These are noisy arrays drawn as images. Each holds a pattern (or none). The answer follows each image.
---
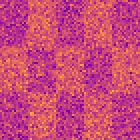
a checkerboard
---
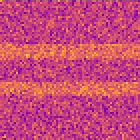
bands of rows
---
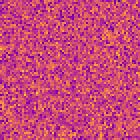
only noise
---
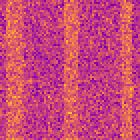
bands of columns
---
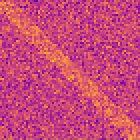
a diagonal band
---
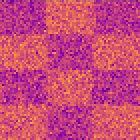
a checkerboard
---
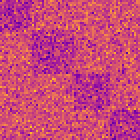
blocks along the diagonal
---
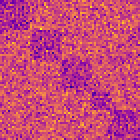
blocks along the diagonal
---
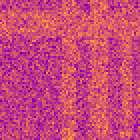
bands of rows crossing bands of columns
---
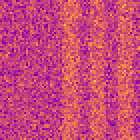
bands of columns
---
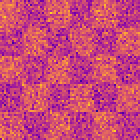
a checkerboard
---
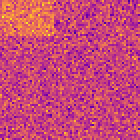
one block
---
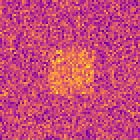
one block
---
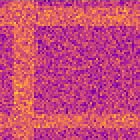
bands of rows crossing bands of columns
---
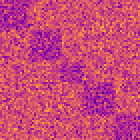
blocks along the diagonal
